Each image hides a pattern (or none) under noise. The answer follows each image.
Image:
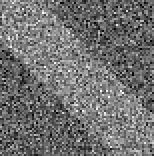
a diagonal band
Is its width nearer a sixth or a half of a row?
a half
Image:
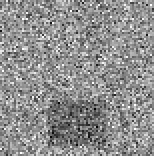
one block
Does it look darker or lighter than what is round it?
darker
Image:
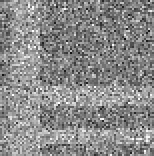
bands of rows crossing bands of columns
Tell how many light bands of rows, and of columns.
2 and 1
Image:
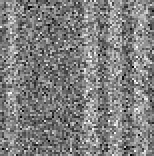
bands of columns
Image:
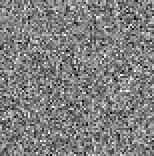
only noise
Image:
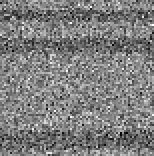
bands of rows
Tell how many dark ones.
3
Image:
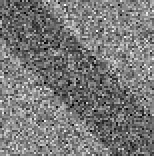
a diagonal band
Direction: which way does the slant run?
top left to bottom right
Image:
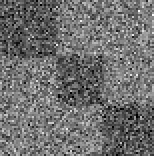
blocks along the diagonal
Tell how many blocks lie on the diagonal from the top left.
3
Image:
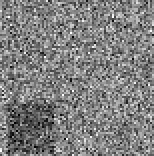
one block
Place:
bottom left
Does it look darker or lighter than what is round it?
darker
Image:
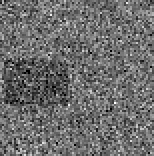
one block
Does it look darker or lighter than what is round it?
darker
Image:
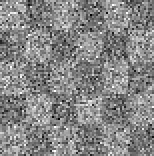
a checkerboard
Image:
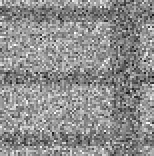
bands of rows crossing bands of columns
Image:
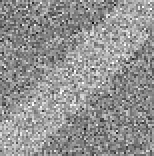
a diagonal band
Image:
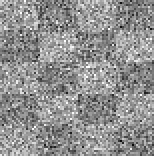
a checkerboard
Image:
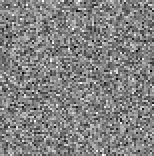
only noise
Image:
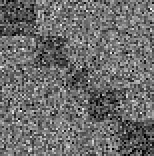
blocks along the diagonal
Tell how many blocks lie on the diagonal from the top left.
5
